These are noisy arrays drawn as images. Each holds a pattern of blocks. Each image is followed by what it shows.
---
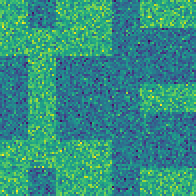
top and bottom mirror each other
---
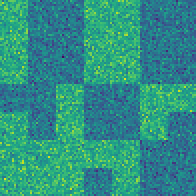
no symmetry
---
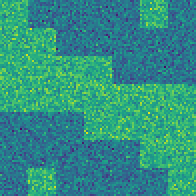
the same after a half turn
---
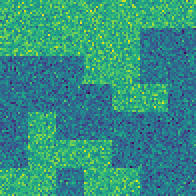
no symmetry
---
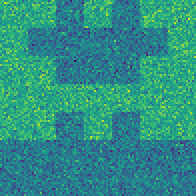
left and right mirror each other
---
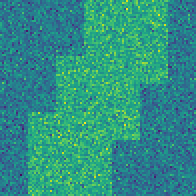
the same after a half turn
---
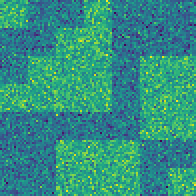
mirrored about the diagonal from the top left
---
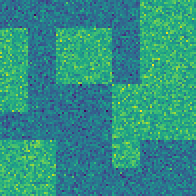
no symmetry
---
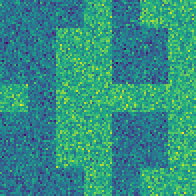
top and bottom mirror each other
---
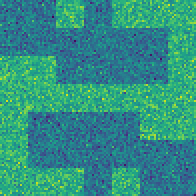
the same after a half turn
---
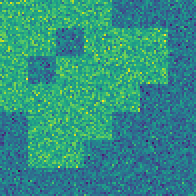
mirrored about the diagonal from the top left
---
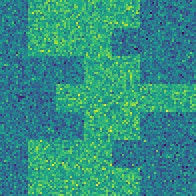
top and bottom mirror each other
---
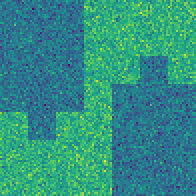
the same after a half turn
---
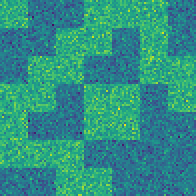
mirrored about the diagonal from the top left
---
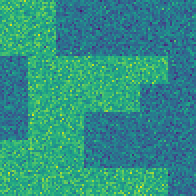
no symmetry
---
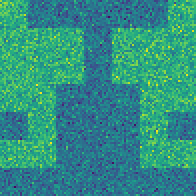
left and right mirror each other
